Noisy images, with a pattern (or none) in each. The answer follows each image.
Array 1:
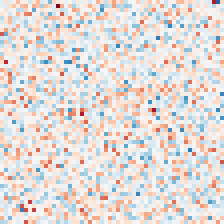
only noise
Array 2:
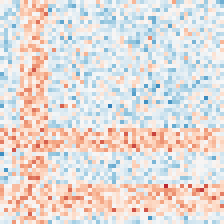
bands of rows crossing bands of columns
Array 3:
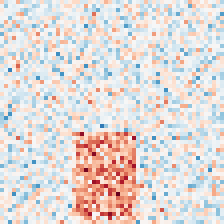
one block
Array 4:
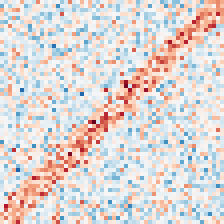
a diagonal band
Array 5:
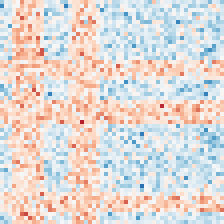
bands of rows crossing bands of columns
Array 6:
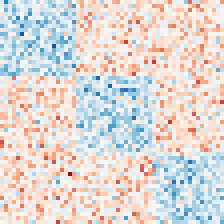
blocks along the diagonal
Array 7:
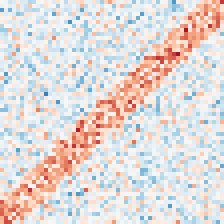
a diagonal band
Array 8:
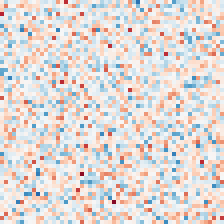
only noise
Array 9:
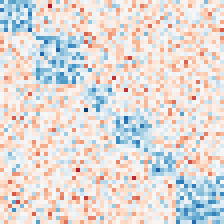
blocks along the diagonal
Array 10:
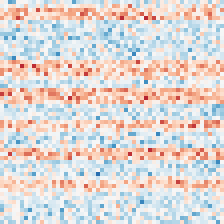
bands of rows
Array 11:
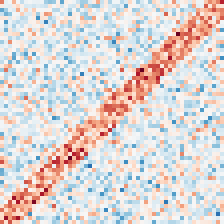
a diagonal band
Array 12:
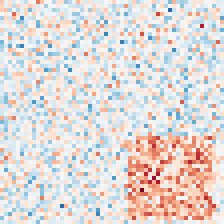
one block
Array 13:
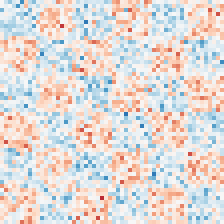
a checkerboard
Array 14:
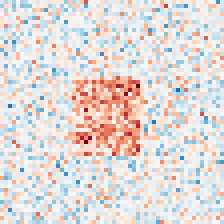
one block
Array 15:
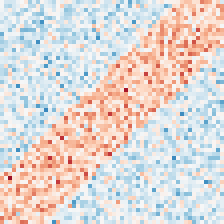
a diagonal band
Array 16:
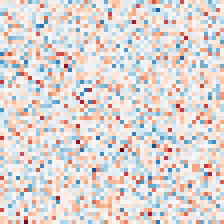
only noise
